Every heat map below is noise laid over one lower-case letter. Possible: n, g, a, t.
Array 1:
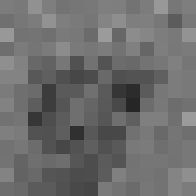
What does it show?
dark g
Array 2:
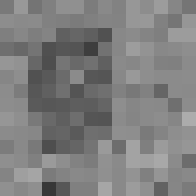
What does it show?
dark g
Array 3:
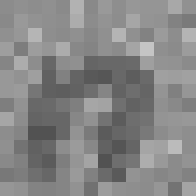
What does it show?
dark n
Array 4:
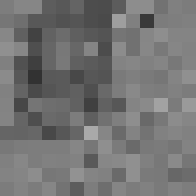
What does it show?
dark g
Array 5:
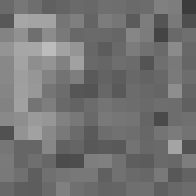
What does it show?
light t
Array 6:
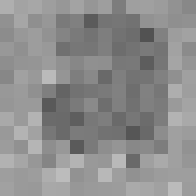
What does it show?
dark a
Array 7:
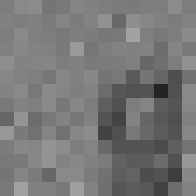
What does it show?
dark g
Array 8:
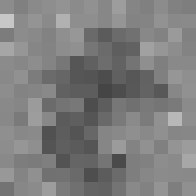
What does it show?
dark t
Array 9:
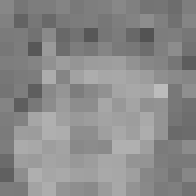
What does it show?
light a
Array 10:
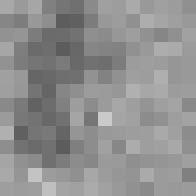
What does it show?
dark t
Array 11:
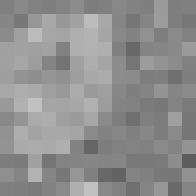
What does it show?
light g
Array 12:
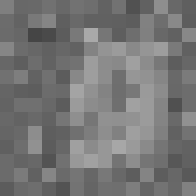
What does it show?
light g
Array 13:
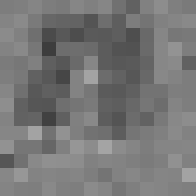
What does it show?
dark n
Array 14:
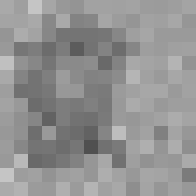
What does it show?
dark g
